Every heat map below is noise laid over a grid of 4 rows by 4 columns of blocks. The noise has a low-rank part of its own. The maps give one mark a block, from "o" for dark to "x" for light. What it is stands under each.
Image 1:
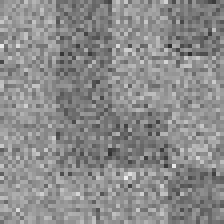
x o x o
x o x x
x o o x
x x x o
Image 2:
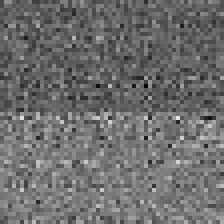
o o o o
o o o o
x x x x
x x x x
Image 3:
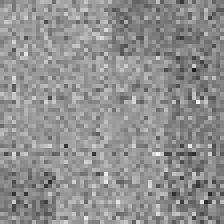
x x o o
x x x o
x x x o
o x x o
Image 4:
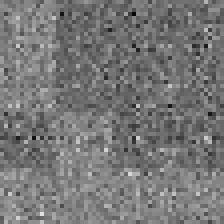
x o o o
x o o o
o x o o
x x x x
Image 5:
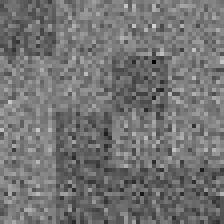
o x x x
x x o x
x o x x
x o o o
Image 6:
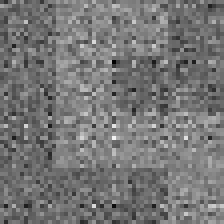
o x x o
o x o o
o x x x
o o o x
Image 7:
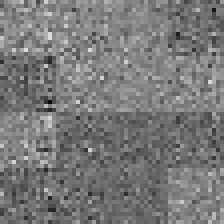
x x x o
o x x x
x o o o
o o o x
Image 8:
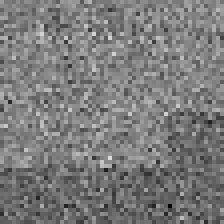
x x x x
x x x x
x x x o
o o o o
